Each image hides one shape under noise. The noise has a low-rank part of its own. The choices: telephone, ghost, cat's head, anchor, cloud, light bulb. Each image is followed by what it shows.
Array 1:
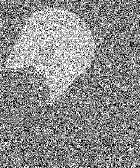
cat's head
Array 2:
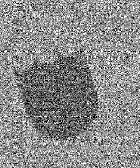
ghost
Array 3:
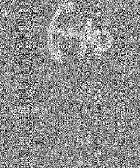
anchor
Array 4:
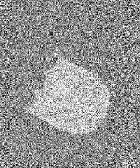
ghost
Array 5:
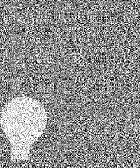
light bulb
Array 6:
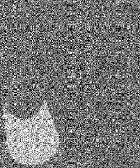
cat's head
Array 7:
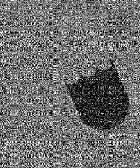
ghost
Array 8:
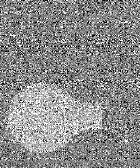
light bulb
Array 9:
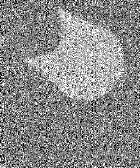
cat's head
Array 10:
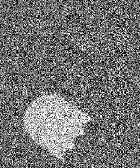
ghost
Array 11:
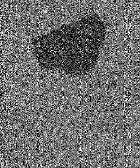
cloud
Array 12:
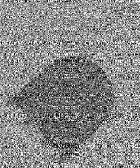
ghost
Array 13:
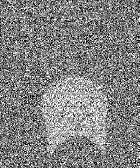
cat's head
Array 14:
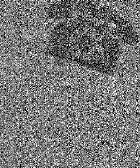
telephone
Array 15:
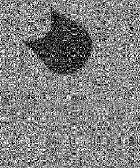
cat's head
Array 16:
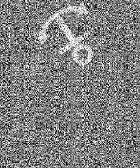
anchor
